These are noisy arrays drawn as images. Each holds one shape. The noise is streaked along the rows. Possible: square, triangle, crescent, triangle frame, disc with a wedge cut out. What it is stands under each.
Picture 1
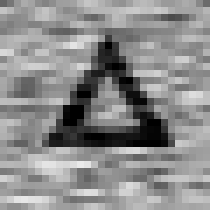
triangle frame
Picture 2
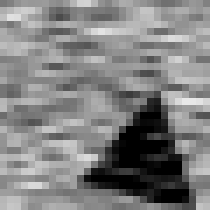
triangle
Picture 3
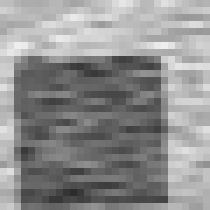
square
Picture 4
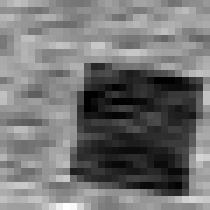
square
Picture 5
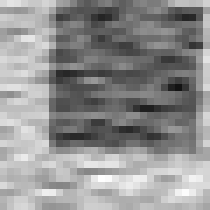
square
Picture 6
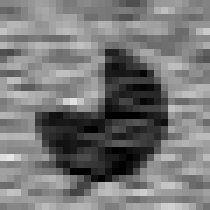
disc with a wedge cut out
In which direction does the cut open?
up and left
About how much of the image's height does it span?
two thirds
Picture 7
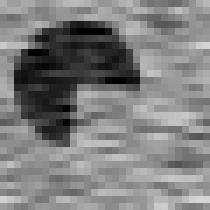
disc with a wedge cut out
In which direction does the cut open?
down and right
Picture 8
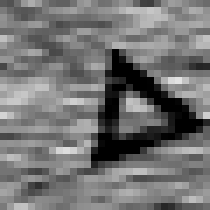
triangle frame
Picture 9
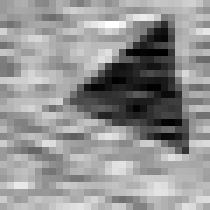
triangle
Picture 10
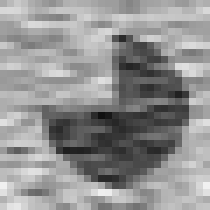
disc with a wedge cut out
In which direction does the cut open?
up and left
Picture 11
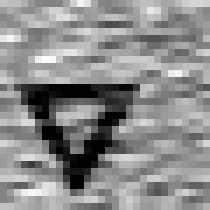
triangle frame
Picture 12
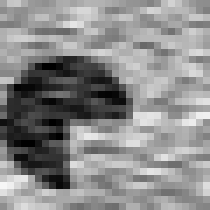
disc with a wedge cut out
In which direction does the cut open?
down and right
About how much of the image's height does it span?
two thirds
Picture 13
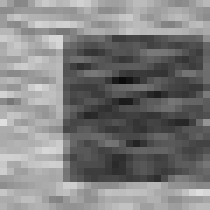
square
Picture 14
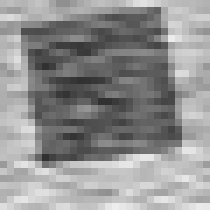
square
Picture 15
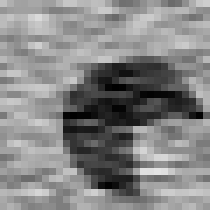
disc with a wedge cut out
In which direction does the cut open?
down and right
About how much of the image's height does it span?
two thirds
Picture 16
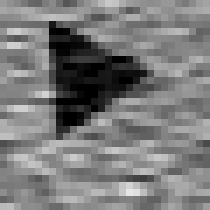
triangle
